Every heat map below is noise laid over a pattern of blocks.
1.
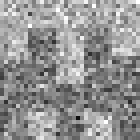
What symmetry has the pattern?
left and right mirror each other
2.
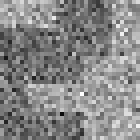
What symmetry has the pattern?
no symmetry
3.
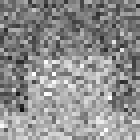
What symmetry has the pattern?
left and right mirror each other
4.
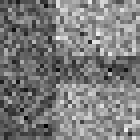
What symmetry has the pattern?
top and bottom mirror each other
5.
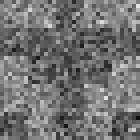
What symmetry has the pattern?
left and right mirror each other
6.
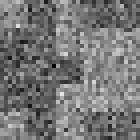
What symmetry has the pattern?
top and bottom mirror each other
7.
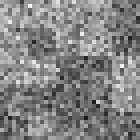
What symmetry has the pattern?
no symmetry
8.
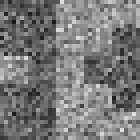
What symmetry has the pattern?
top and bottom mirror each other
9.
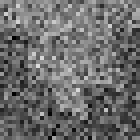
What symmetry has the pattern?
left and right mirror each other
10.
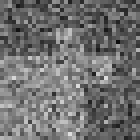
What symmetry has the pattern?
mirrored about the diagonal from the bottom left
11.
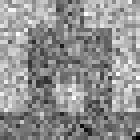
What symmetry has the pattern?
left and right mirror each other
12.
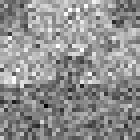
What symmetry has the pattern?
left and right mirror each other
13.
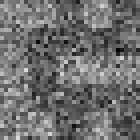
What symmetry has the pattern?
top and bottom mirror each other
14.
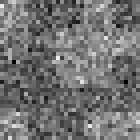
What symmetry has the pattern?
mirrored about the diagonal from the bottom left
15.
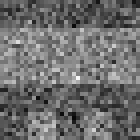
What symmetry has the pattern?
left and right mirror each other
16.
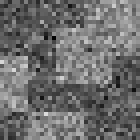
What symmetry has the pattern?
mirrored about the diagonal from the bottom left
